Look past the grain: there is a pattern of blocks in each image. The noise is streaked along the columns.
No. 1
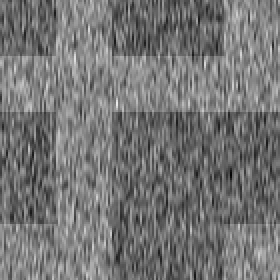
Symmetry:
mirrored about the diagonal from the top left
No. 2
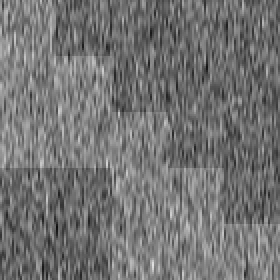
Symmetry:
mirrored about the diagonal from the bottom left
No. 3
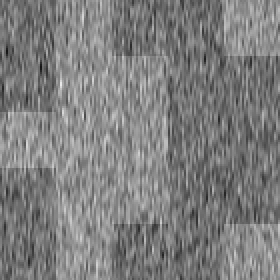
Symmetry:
top and bottom mirror each other
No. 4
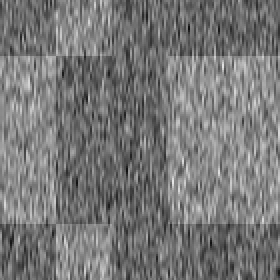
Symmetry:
top and bottom mirror each other
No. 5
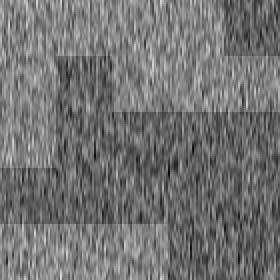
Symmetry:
no symmetry
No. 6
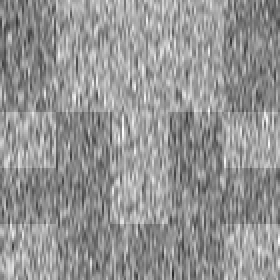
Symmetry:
left and right mirror each other
